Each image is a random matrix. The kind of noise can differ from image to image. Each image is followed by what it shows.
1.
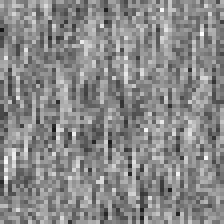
streaked along the columns
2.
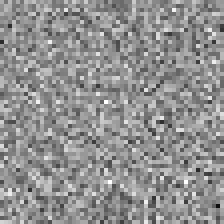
low rank plus noise
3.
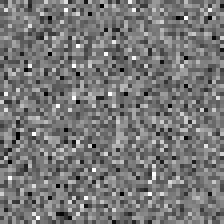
heavy tails
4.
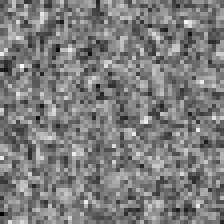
blotchy
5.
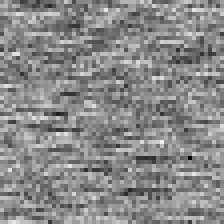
streaked along the rows
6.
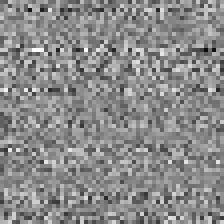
rows of uneven size
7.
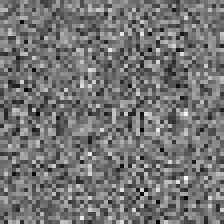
low rank plus noise
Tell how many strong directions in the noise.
two
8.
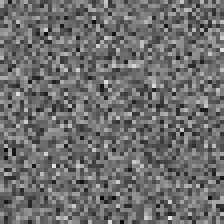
independent entries
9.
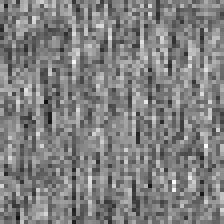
streaked along the columns
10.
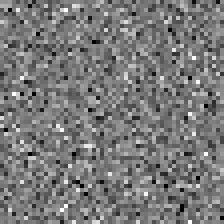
heavy tails
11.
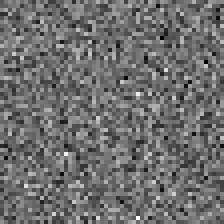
independent entries
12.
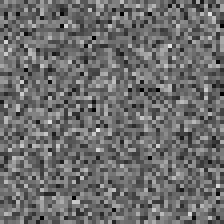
independent entries
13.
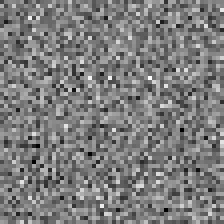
independent entries
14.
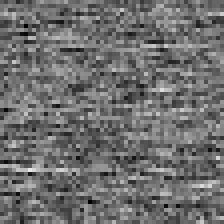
streaked along the rows
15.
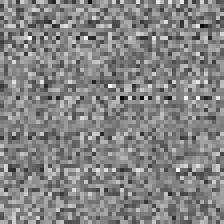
rows of uneven size
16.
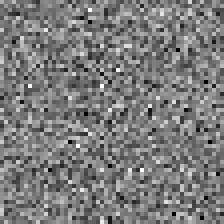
low rank plus noise
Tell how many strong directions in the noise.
five to eight
